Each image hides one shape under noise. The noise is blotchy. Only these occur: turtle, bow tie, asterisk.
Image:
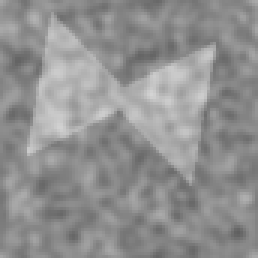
light bow tie
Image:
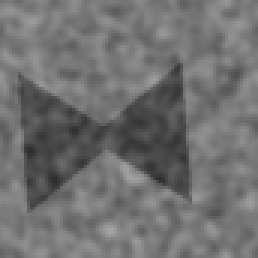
dark bow tie
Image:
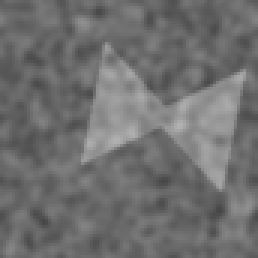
light bow tie
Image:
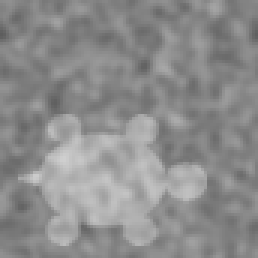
light turtle
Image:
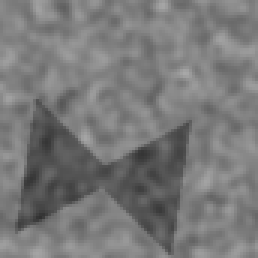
dark bow tie
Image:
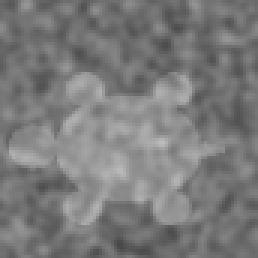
light turtle
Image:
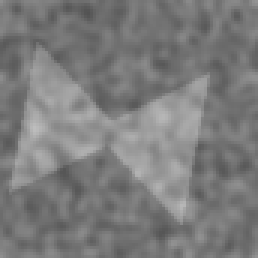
light bow tie
